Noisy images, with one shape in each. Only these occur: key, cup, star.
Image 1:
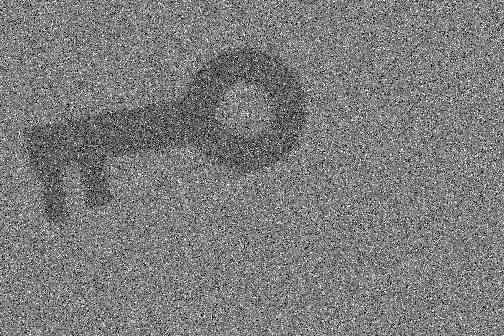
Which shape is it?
key
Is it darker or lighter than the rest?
darker
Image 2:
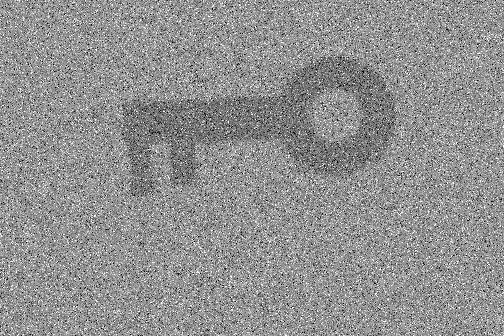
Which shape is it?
key
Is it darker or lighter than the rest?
darker
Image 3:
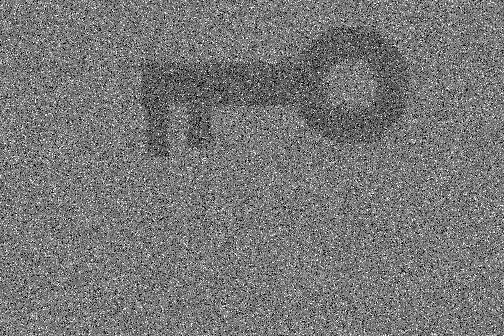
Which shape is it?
key
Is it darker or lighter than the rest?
darker
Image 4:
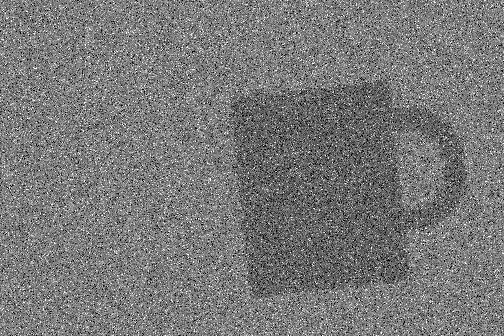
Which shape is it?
cup
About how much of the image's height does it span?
two thirds
